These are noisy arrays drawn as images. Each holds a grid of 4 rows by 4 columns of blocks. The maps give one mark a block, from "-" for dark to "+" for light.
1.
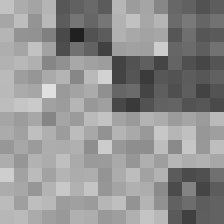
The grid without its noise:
+ - + -
+ + - -
+ + + +
+ + + -
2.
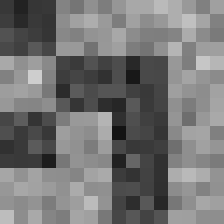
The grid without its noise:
- + + +
+ - - +
- + - +
+ + - +
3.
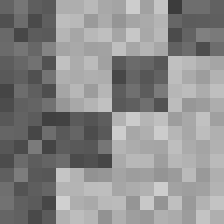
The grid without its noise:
- + + -
- + - +
- - + +
- + + +
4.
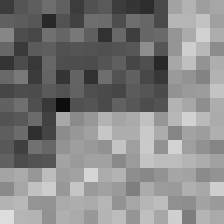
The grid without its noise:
- - - +
- - - +
- + + +
+ + + +
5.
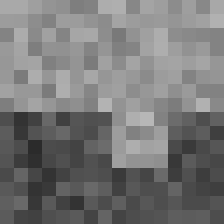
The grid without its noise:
+ + + +
+ + + +
- - + -
- - - -
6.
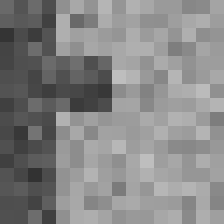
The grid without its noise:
- + + +
- - + +
- + + +
- + + +
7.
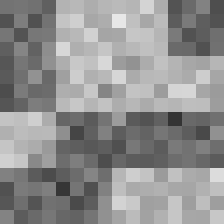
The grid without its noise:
- + + -
- + + +
+ - - -
- - + +
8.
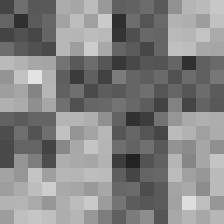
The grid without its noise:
- + - +
+ - - -
- + - +
+ + - +
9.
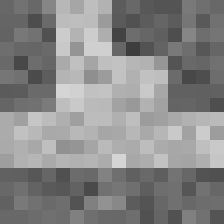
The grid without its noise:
- + - -
- + + -
+ + + +
- - - -
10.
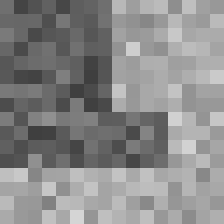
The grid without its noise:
- - + +
- - + +
- - - +
+ + + +
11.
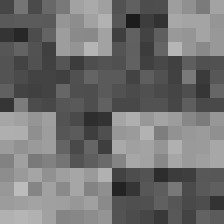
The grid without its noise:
- + - +
- - - -
+ - + +
+ + - -
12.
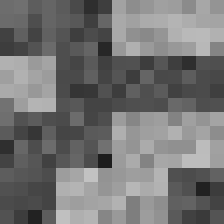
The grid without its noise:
- - + +
+ - - -
- - + +
- + + -
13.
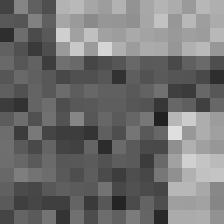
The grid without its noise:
- + + +
- - - -
- - - +
- - - +
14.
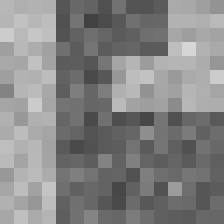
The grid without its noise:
+ - - +
+ - + +
+ - - -
+ - - -
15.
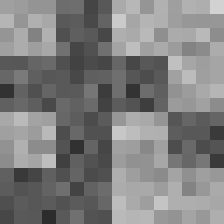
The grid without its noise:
+ - + +
- - - +
+ - + -
- - + +
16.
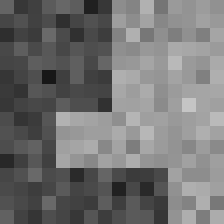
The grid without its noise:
- - + +
- - + +
- + + +
- - - +
